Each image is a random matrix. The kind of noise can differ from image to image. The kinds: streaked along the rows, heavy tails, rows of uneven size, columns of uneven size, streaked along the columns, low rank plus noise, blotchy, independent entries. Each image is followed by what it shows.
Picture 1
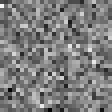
independent entries
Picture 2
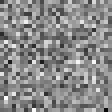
low rank plus noise
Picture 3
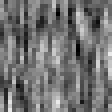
streaked along the columns
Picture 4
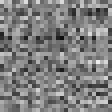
low rank plus noise
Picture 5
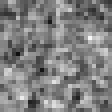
blotchy
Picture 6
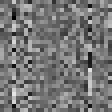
columns of uneven size
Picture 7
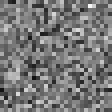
independent entries
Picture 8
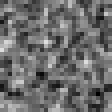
blotchy
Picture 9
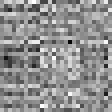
low rank plus noise
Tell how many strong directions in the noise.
one
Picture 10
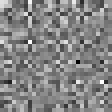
low rank plus noise
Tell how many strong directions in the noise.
two
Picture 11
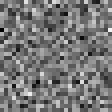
low rank plus noise
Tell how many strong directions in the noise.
five to eight
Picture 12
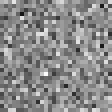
independent entries
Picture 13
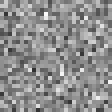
independent entries
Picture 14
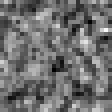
blotchy
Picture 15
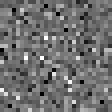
heavy tails
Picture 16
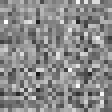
low rank plus noise
